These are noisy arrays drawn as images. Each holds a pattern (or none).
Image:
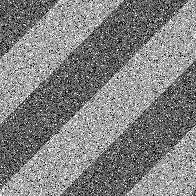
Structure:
diagonal stripes
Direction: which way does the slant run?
bottom left to top right
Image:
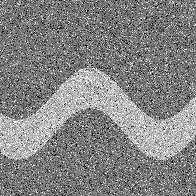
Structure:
a wavy band
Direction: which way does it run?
left to right
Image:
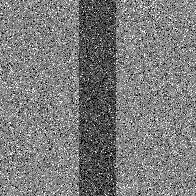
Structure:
one vertical stripe
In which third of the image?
middle
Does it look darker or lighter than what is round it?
darker
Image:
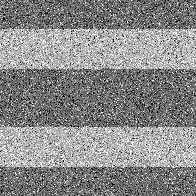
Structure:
horizontal stripes
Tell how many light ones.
2
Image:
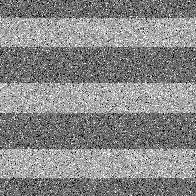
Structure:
horizontal stripes
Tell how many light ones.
3
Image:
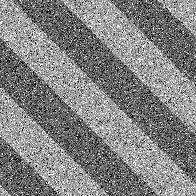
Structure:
diagonal stripes
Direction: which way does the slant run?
top left to bottom right
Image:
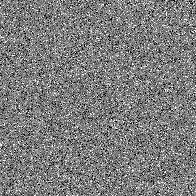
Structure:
only noise
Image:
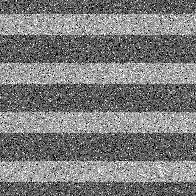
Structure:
horizontal stripes
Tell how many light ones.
4
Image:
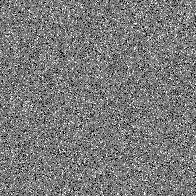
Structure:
only noise
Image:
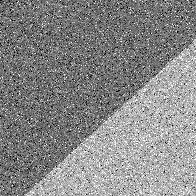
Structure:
a sharp edge
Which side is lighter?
bottom right
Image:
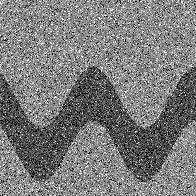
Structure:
a wavy band
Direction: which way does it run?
left to right
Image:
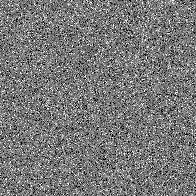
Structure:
only noise
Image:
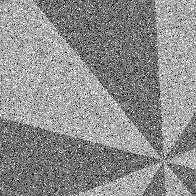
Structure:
spokes from one point
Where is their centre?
bottom right
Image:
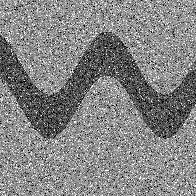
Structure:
a wavy band
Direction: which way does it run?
left to right
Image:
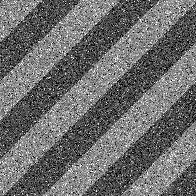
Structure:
diagonal stripes
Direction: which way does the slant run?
bottom left to top right
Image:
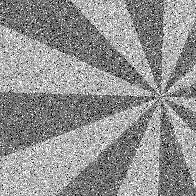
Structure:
spokes from one point
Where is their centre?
middle right
